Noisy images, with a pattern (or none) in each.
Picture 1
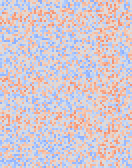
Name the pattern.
bands of rows crossing bands of columns
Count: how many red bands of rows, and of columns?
3 and 1
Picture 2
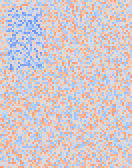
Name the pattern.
one block
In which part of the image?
top left
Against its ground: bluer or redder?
bluer
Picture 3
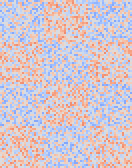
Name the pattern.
a checkerboard
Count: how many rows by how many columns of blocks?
4 by 3
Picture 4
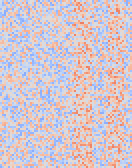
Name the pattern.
bands of columns
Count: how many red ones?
2
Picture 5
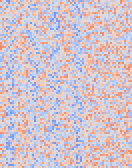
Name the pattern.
bands of columns
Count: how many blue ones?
4
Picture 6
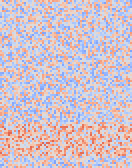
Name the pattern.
one band of rows
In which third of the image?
bottom
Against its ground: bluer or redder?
redder
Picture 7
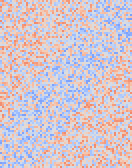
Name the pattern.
a diagonal band
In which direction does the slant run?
bottom left to top right
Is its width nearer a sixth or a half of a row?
a half
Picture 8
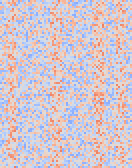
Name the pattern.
bands of columns
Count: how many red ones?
4
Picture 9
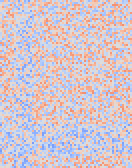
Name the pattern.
bands of rows crossing bands of columns
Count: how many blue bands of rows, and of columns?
1 and 1
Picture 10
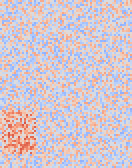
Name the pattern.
one block
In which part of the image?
bottom left
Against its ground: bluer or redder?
redder
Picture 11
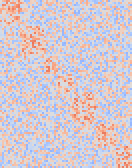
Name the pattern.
blocks along the diagonal
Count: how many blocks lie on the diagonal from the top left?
7
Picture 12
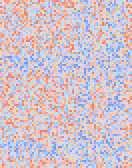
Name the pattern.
bands of rows crossing bands of columns
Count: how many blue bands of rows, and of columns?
2 and 2
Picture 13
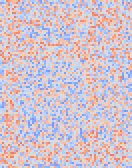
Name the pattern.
bands of rows crossing bands of columns
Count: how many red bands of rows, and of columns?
3 and 3
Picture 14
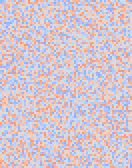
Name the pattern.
only noise
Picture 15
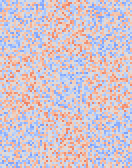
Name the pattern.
a checkerboard
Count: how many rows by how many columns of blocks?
3 by 3
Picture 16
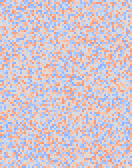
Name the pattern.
only noise
